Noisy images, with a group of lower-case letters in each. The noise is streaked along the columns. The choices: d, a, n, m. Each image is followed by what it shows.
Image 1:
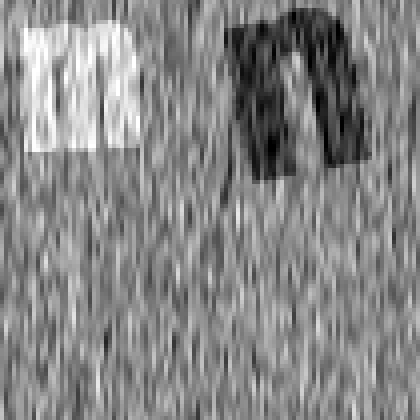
top left: light m; top right: dark n
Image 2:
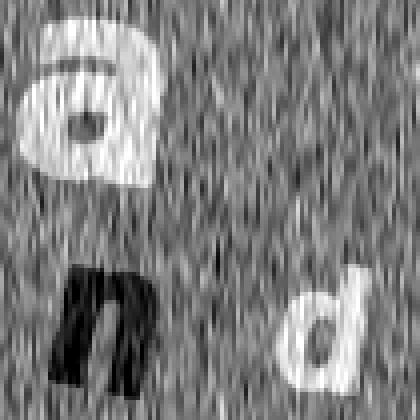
top left: light a; bottom left: dark n; bottom right: light d
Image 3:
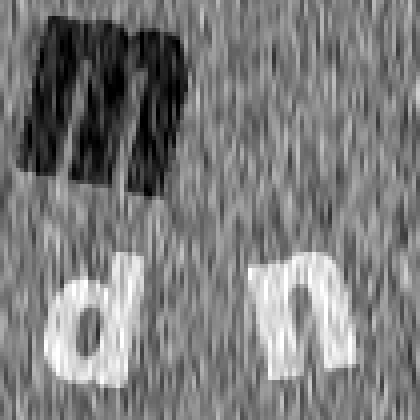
top left: dark m; bottom left: light d; bottom right: light n
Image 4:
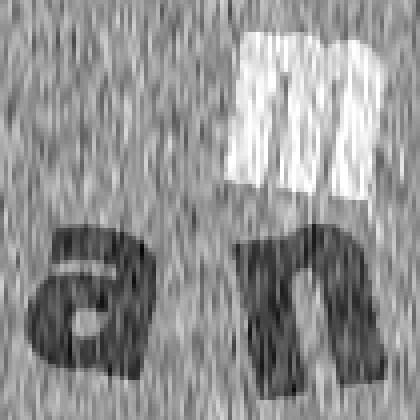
top right: light m; bottom left: dark a; bottom right: dark n
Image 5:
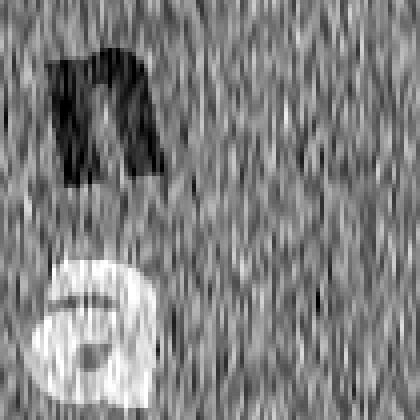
top left: dark n; bottom left: light a
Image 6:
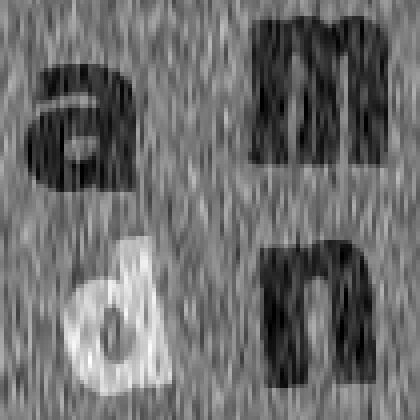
top left: dark a; top right: dark m; bottom left: light d; bottom right: dark n
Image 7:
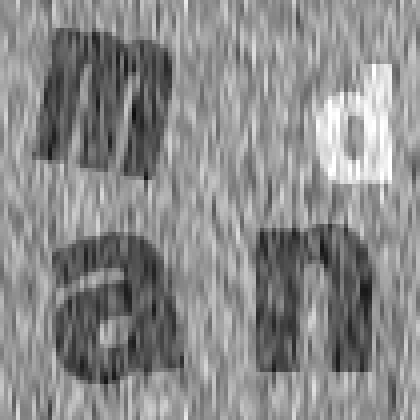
top left: dark m; top right: light d; bottom left: dark a; bottom right: dark n
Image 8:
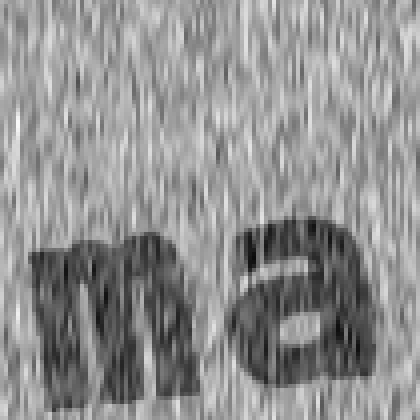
bottom left: dark m; bottom right: dark a
